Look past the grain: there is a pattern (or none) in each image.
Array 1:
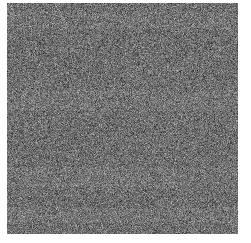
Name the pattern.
bands of rows
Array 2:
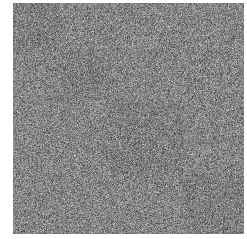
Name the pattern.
blocks along the diagonal
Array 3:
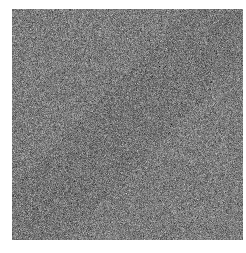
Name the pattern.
a diagonal band
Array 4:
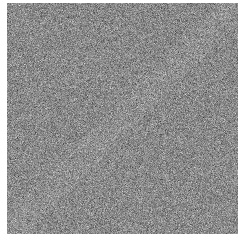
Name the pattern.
a diagonal band
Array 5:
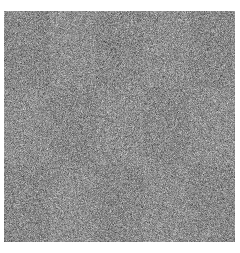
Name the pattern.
a checkerboard
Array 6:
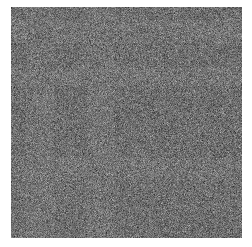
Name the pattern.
bands of rows crossing bands of columns
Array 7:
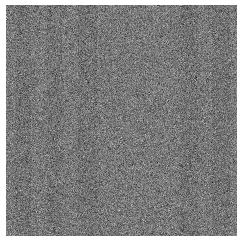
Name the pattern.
bands of columns
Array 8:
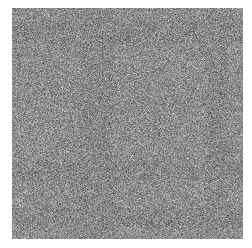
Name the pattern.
bands of rows crossing bands of columns
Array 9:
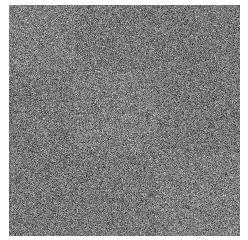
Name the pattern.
blocks along the diagonal
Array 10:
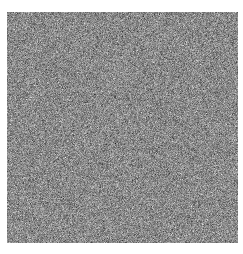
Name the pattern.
only noise
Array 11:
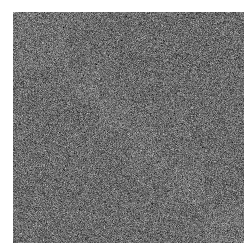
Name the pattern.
blocks along the diagonal
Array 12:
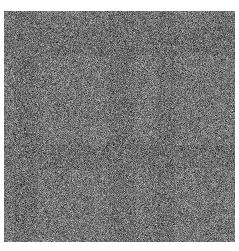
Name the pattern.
bands of rows crossing bands of columns
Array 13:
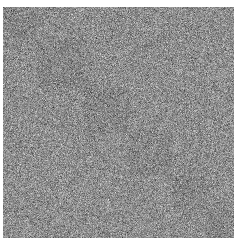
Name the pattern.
blocks along the diagonal
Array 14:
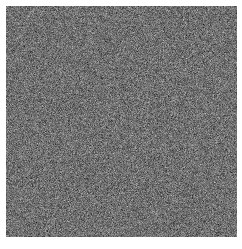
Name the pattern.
only noise
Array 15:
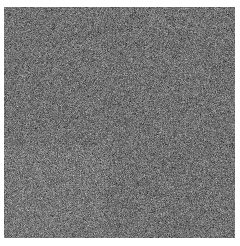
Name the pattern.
one block
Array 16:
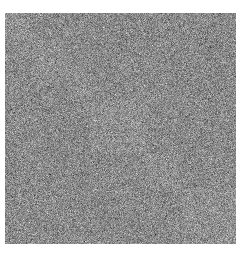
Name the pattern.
blocks along the diagonal
